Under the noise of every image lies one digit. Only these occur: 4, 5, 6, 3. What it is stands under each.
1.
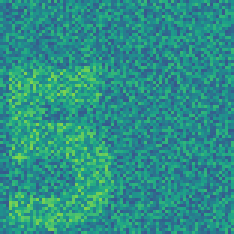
5
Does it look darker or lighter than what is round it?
lighter
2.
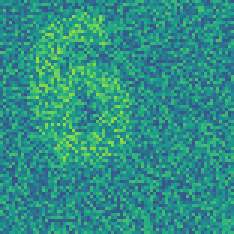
6
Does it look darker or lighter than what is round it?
lighter
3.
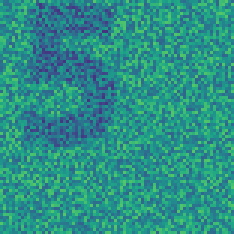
5
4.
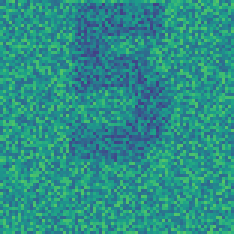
5
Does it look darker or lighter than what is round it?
darker
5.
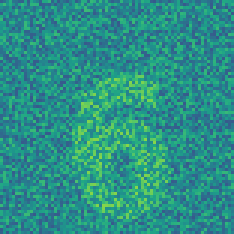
6
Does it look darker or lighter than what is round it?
lighter
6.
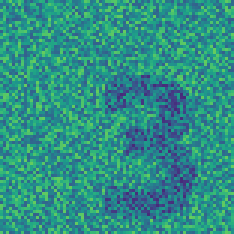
3
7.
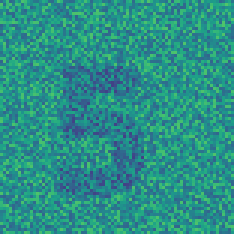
5
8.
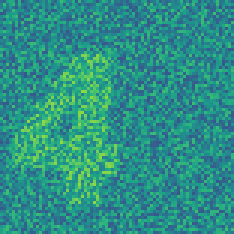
4
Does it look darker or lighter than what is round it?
lighter
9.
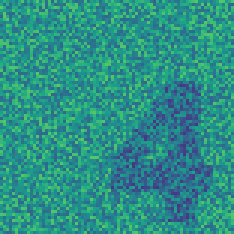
4
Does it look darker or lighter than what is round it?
darker
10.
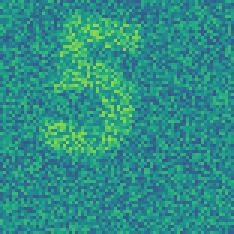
5
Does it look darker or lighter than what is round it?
lighter
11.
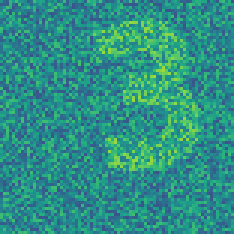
3
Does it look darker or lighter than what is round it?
lighter
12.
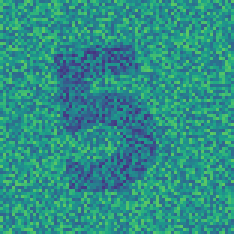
5
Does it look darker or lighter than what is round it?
darker
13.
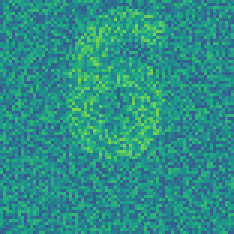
6
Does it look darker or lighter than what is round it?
lighter
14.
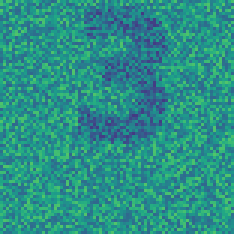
3
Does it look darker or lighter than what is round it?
darker
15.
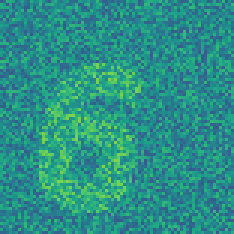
6
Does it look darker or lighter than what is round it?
lighter
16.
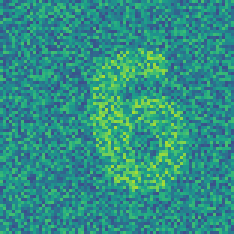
6
